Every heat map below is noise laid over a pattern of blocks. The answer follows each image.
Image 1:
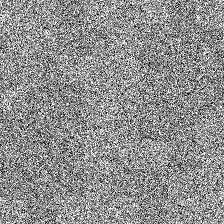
the same after a half turn
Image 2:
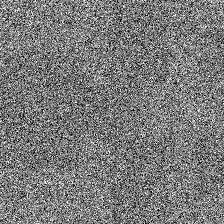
top and bottom mirror each other
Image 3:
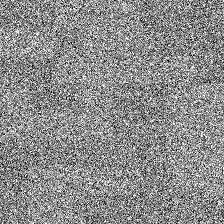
no symmetry
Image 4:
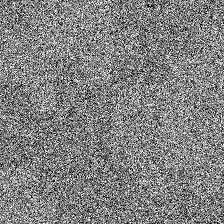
no symmetry
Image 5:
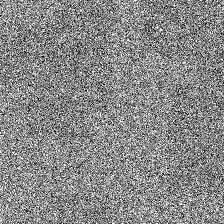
no symmetry
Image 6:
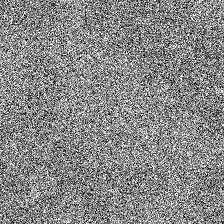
mirrored about the diagonal from the bottom left
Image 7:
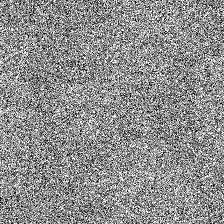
top and bottom mirror each other
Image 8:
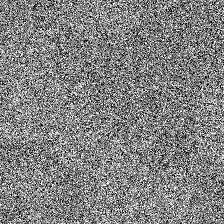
mirrored about the diagonal from the bottom left
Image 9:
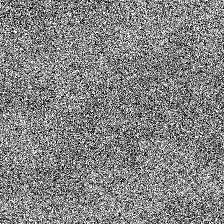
no symmetry
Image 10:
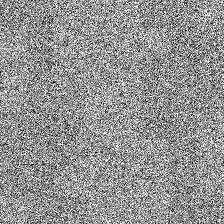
the same after a half turn
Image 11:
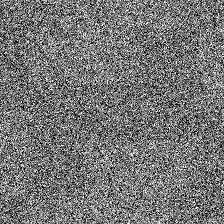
the same after a half turn
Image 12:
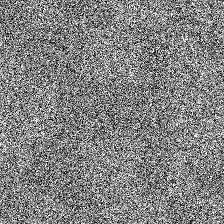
top and bottom mirror each other
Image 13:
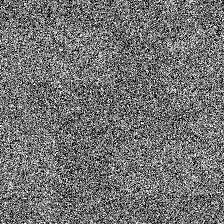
the same after a half turn
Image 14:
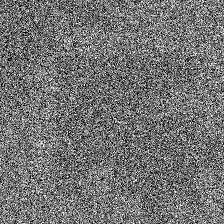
mirrored about the diagonal from the top left
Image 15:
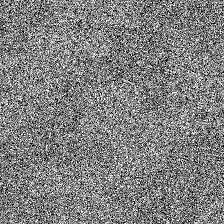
mirrored about the diagonal from the top left
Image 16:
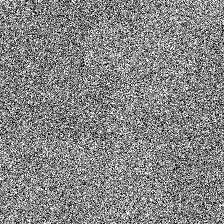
no symmetry
